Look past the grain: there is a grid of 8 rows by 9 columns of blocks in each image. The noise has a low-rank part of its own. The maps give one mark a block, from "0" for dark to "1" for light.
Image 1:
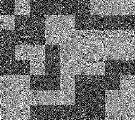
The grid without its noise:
0 1 0 0 0 0 1 1 1
1 0 0 1 1 0 0 0 0
0 0 0 1 1 1 1 1 1
0 1 1 0 1 1 1 1 1
0 0 1 0 1 1 1 0 0
1 1 0 0 1 0 0 0 1
1 1 1 1 1 0 0 1 1
1 1 0 0 0 0 0 1 1
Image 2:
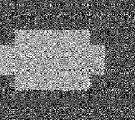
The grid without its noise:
0 0 0 0 0 0 0 0 0
0 0 0 0 0 0 0 0 0
0 1 1 1 1 1 0 0 0
1 1 1 1 1 1 1 0 0
1 1 1 1 1 1 1 0 0
0 1 1 1 1 1 0 0 0
0 0 0 0 0 0 0 0 0
0 0 0 0 0 0 0 0 0
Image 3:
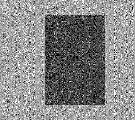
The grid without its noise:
1 1 1 1 1 1 1 1 1
1 1 1 0 0 0 0 1 1
1 1 1 0 0 0 0 1 1
1 1 1 0 0 0 0 1 1
1 1 1 0 0 0 0 1 1
1 1 1 0 0 0 0 1 1
1 1 1 0 0 0 0 1 1
1 1 1 1 1 1 1 1 1
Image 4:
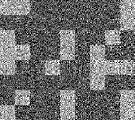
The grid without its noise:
1 1 0 0 0 0 0 0 1
0 0 0 0 0 0 0 0 1
1 0 0 0 1 0 0 1 0
1 1 0 0 1 0 1 0 0
1 0 0 1 0 0 1 1 1
0 0 0 0 0 0 1 0 0
0 1 0 0 1 0 0 0 1
1 0 0 0 1 0 0 0 1
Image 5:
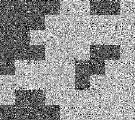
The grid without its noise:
0 0 0 0 1 1 0 0 1
0 0 0 1 1 1 1 1 1
0 0 1 1 1 1 1 1 1
0 0 0 1 1 1 0 0 1
0 1 1 1 1 0 0 1 1
1 1 1 1 1 0 1 1 1
1 0 0 1 1 1 1 1 1
0 0 0 0 1 1 1 1 1
